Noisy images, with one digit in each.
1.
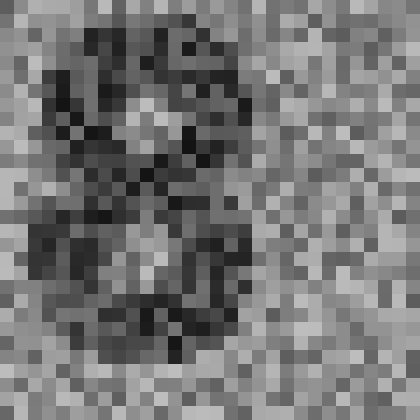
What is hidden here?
dark 8
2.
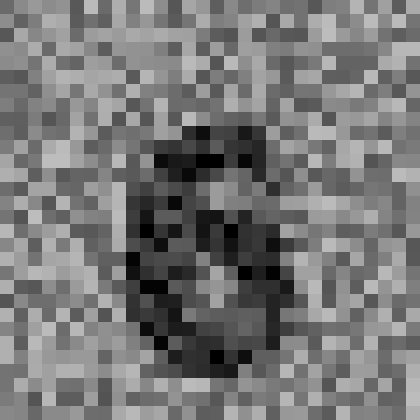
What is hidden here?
dark 6
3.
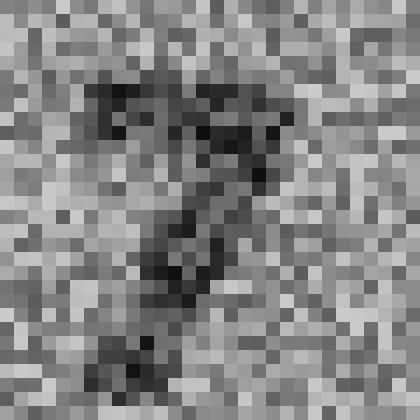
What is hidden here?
dark 7
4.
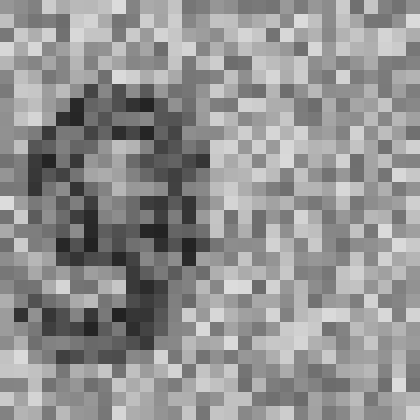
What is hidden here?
dark 9
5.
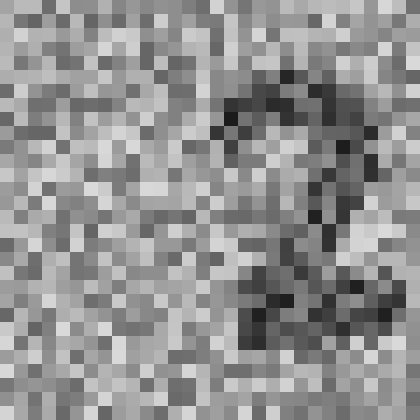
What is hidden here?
dark 2
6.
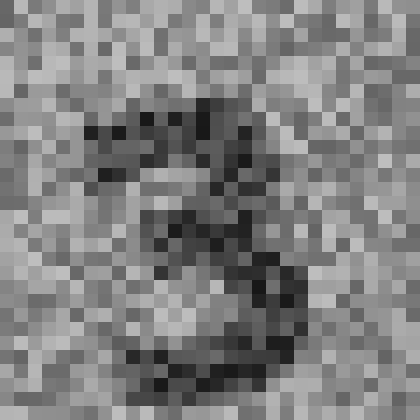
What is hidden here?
dark 3
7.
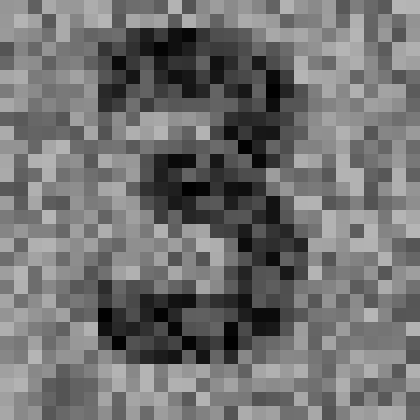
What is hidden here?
dark 3
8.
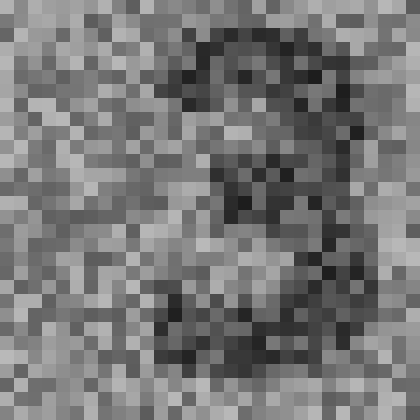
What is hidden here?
dark 3
